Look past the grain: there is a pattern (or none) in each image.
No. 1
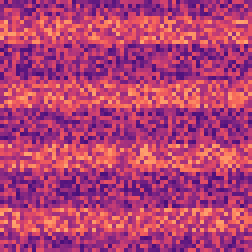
horizontal stripes
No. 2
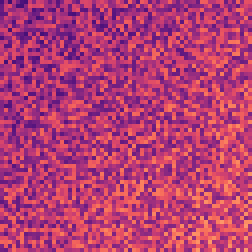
a smooth slope
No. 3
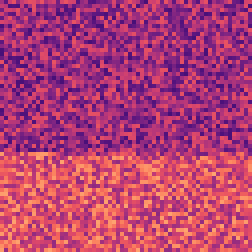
a sharp edge
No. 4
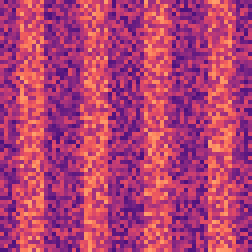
vertical stripes
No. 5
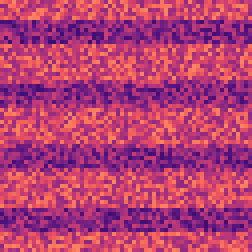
horizontal stripes
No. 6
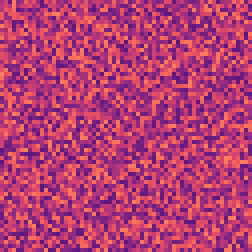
only noise
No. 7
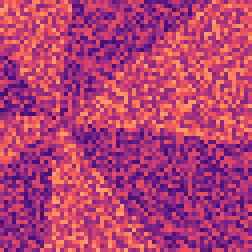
spokes from one point
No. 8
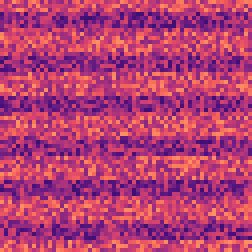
horizontal stripes
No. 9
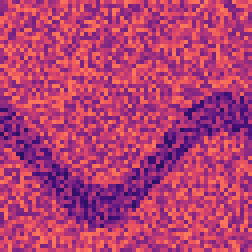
a wavy band
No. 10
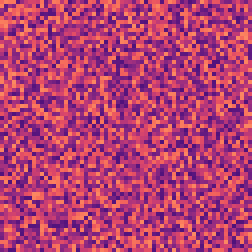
only noise
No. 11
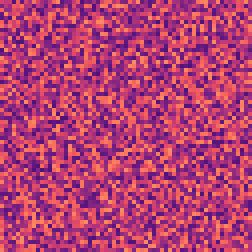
only noise
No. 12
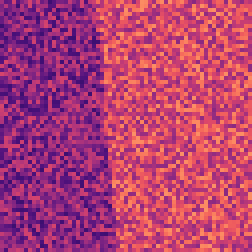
a sharp edge
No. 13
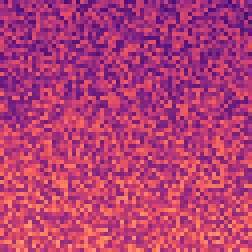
a smooth slope
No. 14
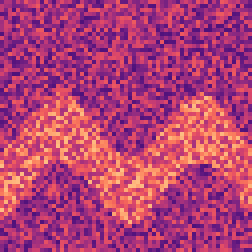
a wavy band
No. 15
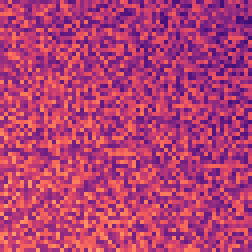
a smooth slope
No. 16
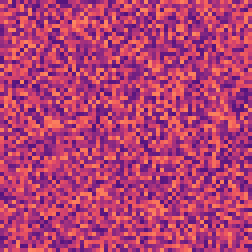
only noise
